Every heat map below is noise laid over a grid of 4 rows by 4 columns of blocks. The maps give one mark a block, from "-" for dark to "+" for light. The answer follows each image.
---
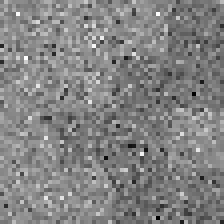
+ + + -
+ + - -
+ - - +
+ + - -
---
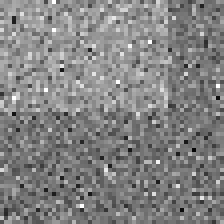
+ + + -
+ + + -
- - - -
- - - -
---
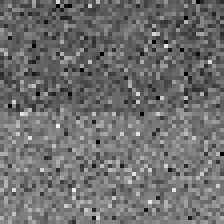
- - - -
- - - -
+ + + +
+ + + +
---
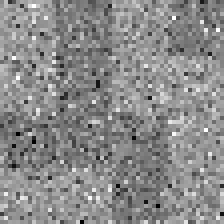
+ - + -
+ - + +
- - - +
+ + - +
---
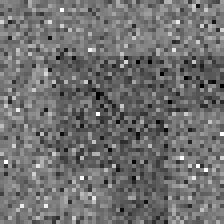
+ + + +
+ - - -
+ - - +
+ + - +
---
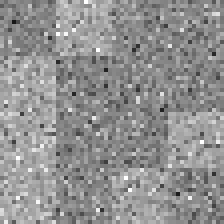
- + - -
+ - - -
+ - - +
+ - + -
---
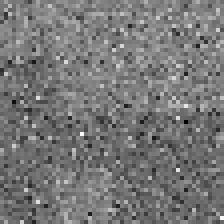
+ + + +
- + + +
- - - -
- + - -
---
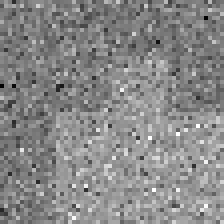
- - - -
- - + -
- + + +
- + + +
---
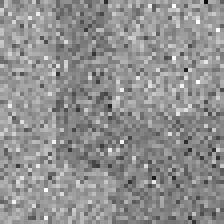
+ - + +
+ - + +
+ - - -
+ + - -
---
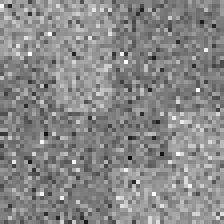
+ + - -
- + - -
- - - +
- - + +
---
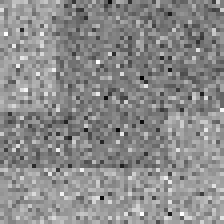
+ - - -
+ - - -
- - - +
+ + + +
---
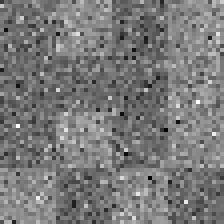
- + - +
- - - +
- + - +
+ - + -
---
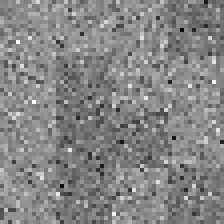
+ + + -
+ - + +
+ - - +
+ - + -
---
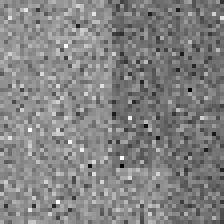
+ + - -
+ + - -
+ + - -
+ + + -
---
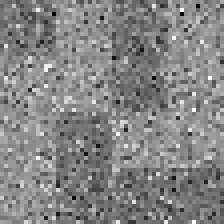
- + - +
+ + - +
+ - + +
+ - - -
